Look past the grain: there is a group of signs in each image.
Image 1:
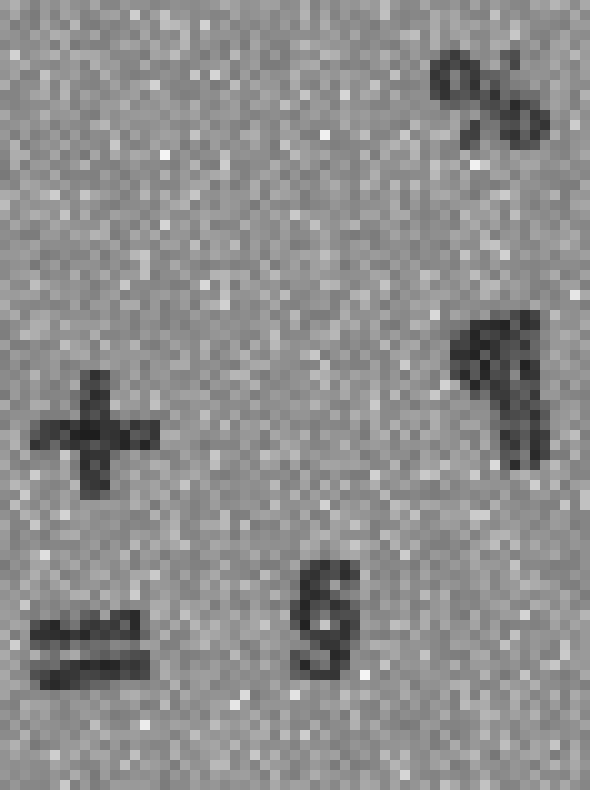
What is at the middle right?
pilcrow
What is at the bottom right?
nothing
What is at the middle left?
plus sign
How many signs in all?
5
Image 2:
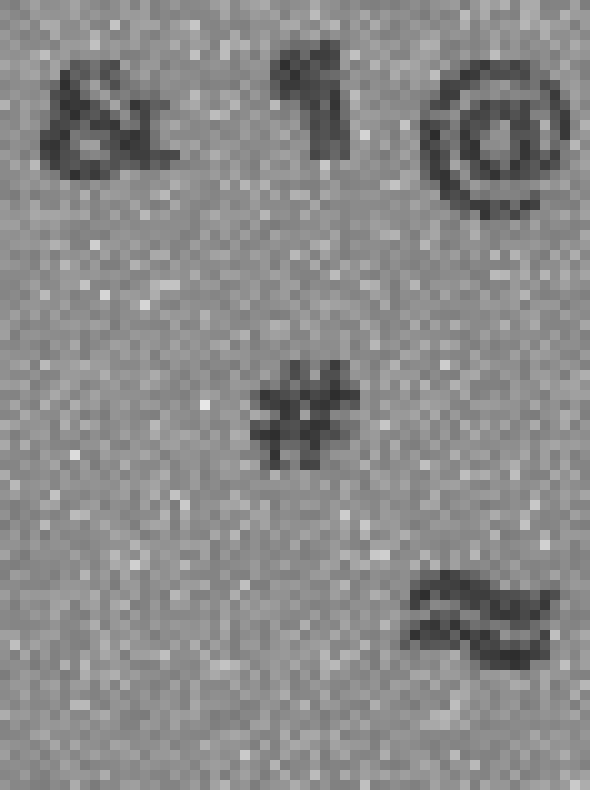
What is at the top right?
at sign
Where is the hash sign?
centre
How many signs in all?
5
